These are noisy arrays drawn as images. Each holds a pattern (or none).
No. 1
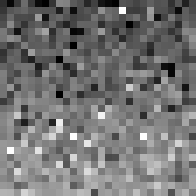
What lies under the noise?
a smooth slope
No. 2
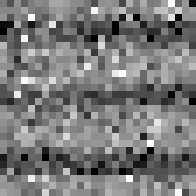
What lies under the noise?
horizontal stripes
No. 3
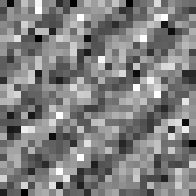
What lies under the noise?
diagonal stripes
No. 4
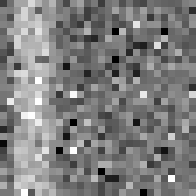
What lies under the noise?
one vertical stripe
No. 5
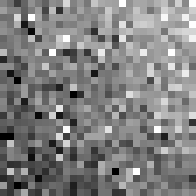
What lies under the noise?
a smooth slope
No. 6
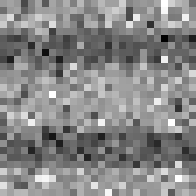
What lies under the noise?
horizontal stripes
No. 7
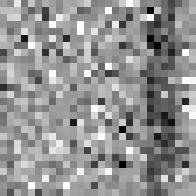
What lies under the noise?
one vertical stripe
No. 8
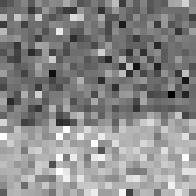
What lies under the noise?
a sharp edge
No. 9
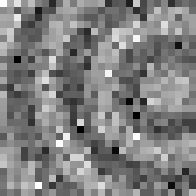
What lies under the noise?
rings round one point
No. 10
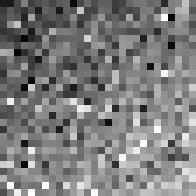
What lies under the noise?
a smooth slope
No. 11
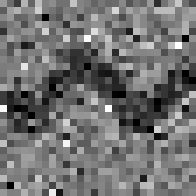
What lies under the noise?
a wavy band
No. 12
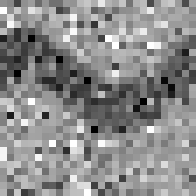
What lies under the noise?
a wavy band
